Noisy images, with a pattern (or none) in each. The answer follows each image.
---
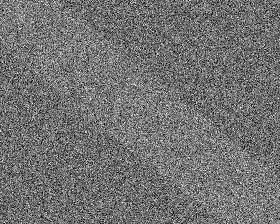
a diagonal band
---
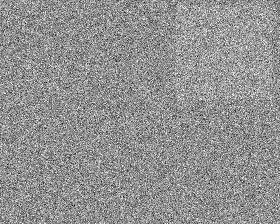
one block
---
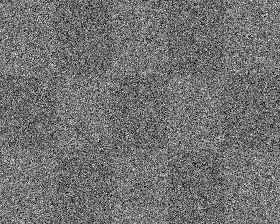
a checkerboard
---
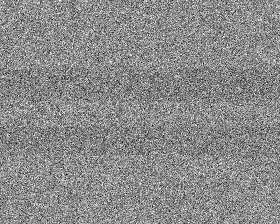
bands of rows
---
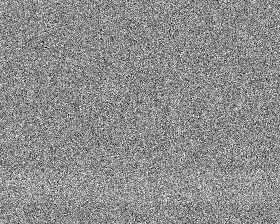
one band of rows
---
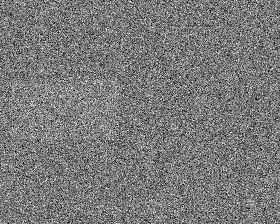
one block
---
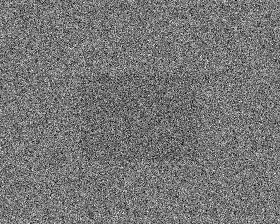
one block
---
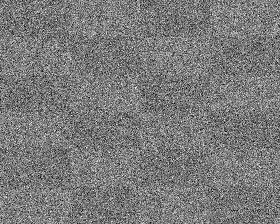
a checkerboard
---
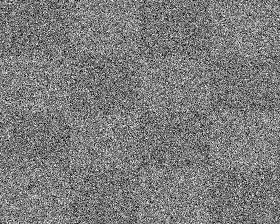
a checkerboard
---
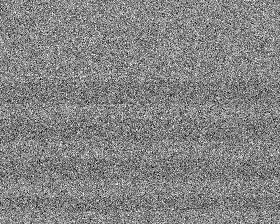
bands of rows
